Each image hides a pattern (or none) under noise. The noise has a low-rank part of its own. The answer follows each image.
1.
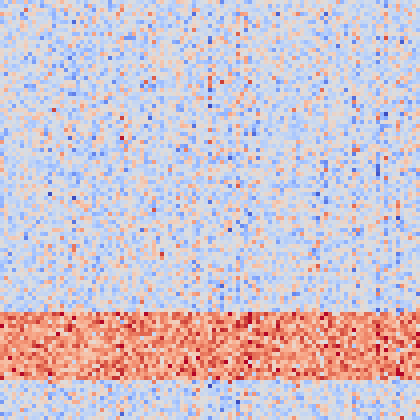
one band of rows
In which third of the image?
bottom
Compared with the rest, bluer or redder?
redder
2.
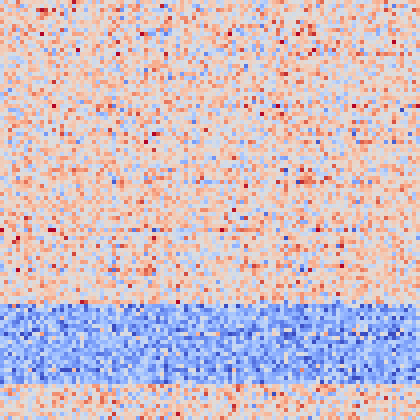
one band of rows
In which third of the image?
bottom
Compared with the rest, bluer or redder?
bluer
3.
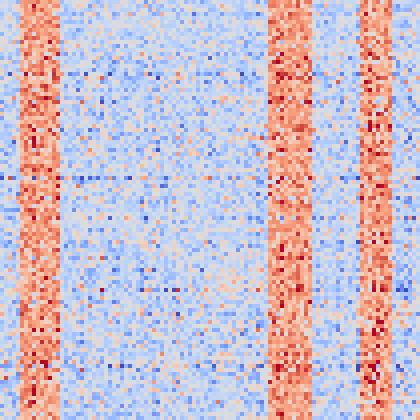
bands of columns
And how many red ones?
3
